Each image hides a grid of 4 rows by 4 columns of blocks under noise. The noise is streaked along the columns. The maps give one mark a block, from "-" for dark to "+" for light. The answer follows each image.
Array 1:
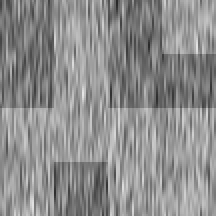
-+-+
-+--
++++
+-++
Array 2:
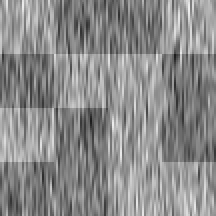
+--+
-++-
+-+-
--++
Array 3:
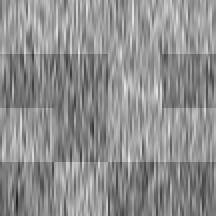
++++
--+-
+-++
-+--
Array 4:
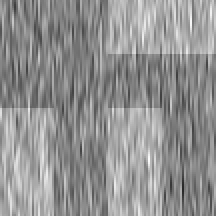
--++
----
+-+-
+-+-
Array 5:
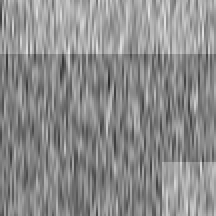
++++
----
----
---+
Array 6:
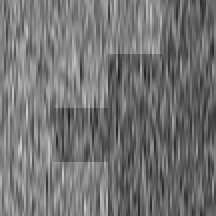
+++-
++--
+---
++--
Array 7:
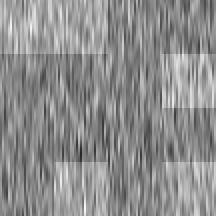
++--
---+
----
-+-+
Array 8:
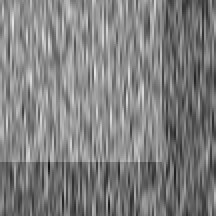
+++-
+++-
+++-
----
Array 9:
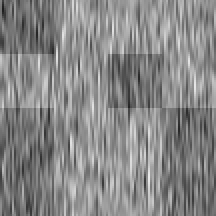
-+++
++-+
-++-
-++-
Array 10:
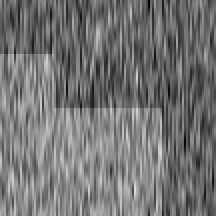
----
+---
+++-
+++-
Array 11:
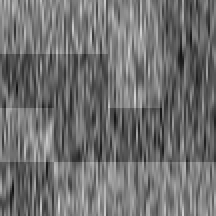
+++-
--+-
+---
-+++
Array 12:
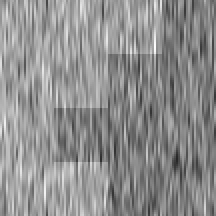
+++-
++--
+---
++--
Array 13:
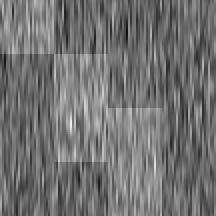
+---
-+--
-++-
--+-
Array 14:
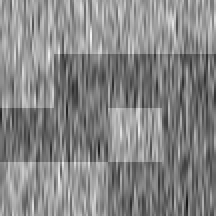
++++
+---
--+-
++--
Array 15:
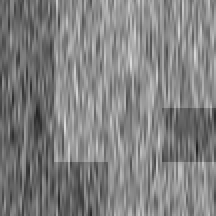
-+++
-+++
-++-
--++
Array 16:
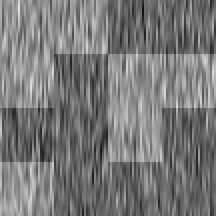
++--
+-++
--+-
+---
